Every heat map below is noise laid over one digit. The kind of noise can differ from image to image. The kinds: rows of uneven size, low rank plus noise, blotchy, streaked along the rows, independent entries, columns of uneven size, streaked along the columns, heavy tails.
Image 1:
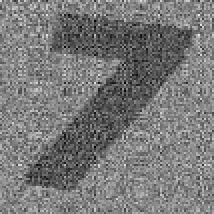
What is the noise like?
low rank plus noise
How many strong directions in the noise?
two
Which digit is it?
7
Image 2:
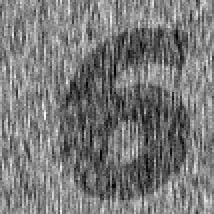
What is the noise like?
streaked along the columns
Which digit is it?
6
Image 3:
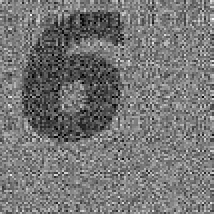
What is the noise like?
low rank plus noise
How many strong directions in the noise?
one
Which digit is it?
6
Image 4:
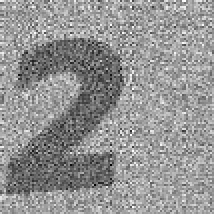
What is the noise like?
low rank plus noise
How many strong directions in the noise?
two
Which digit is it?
2
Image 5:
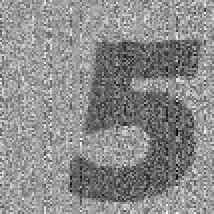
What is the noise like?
columns of uneven size
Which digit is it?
5
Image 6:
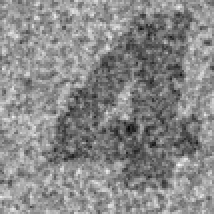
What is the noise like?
blotchy
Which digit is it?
4
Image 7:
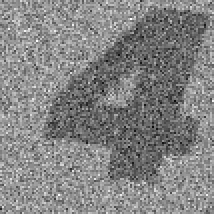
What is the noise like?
independent entries
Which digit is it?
4
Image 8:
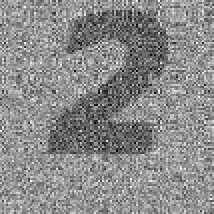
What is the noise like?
low rank plus noise
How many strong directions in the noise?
one
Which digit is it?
2
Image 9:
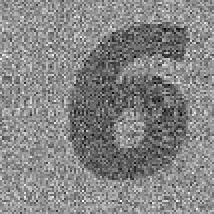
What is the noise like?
low rank plus noise
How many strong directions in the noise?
one
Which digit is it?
6
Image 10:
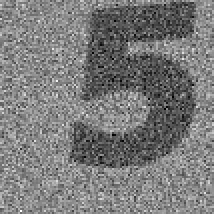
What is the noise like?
low rank plus noise
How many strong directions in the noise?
three or four
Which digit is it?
5
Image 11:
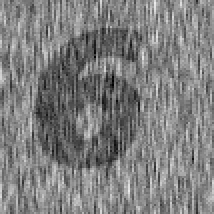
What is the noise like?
streaked along the columns
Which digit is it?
6
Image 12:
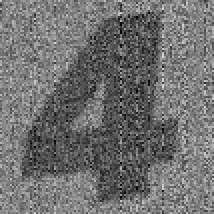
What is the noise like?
columns of uneven size
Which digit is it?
4
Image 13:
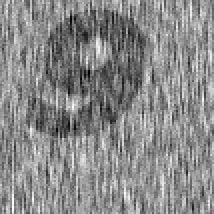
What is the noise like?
streaked along the columns
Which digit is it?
9
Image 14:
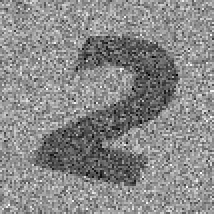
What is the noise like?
independent entries
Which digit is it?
2
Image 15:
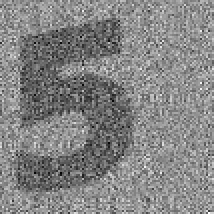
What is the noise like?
low rank plus noise
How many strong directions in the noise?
three or four
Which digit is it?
5
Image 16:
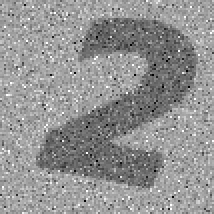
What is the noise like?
heavy tails
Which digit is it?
2
